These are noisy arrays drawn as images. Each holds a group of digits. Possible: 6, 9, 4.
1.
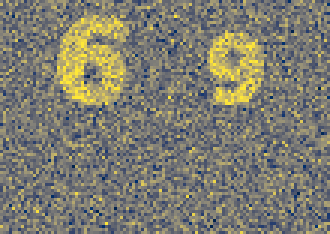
top left: light 6; top right: light 9
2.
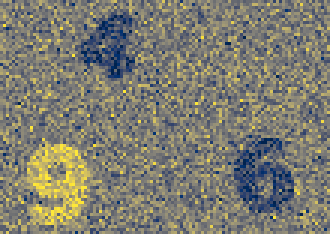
top left: dark 4; bottom left: light 9; bottom right: dark 6
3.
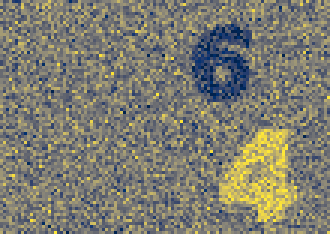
top right: dark 6; bottom right: light 4
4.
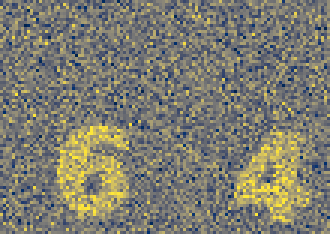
bottom left: light 6; bottom right: light 4
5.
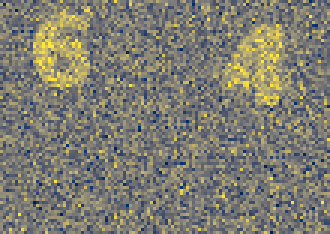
top left: light 6; top right: light 4
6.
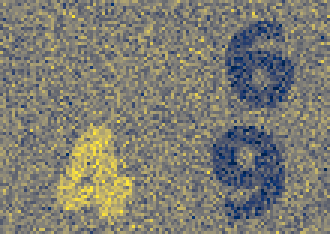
top right: dark 6; bottom left: light 4; bottom right: dark 9
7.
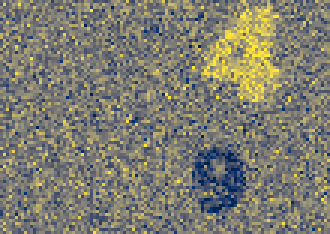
top right: light 4; bottom right: dark 9
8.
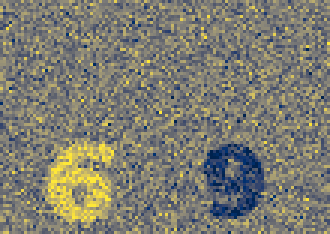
bottom left: light 6; bottom right: dark 9
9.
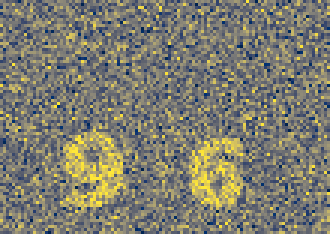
bottom left: light 9; bottom right: light 6
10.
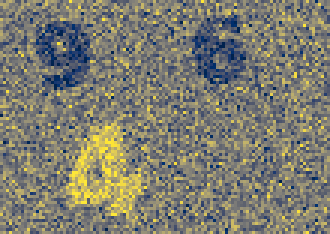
top left: dark 9; top right: dark 6; bottom left: light 4
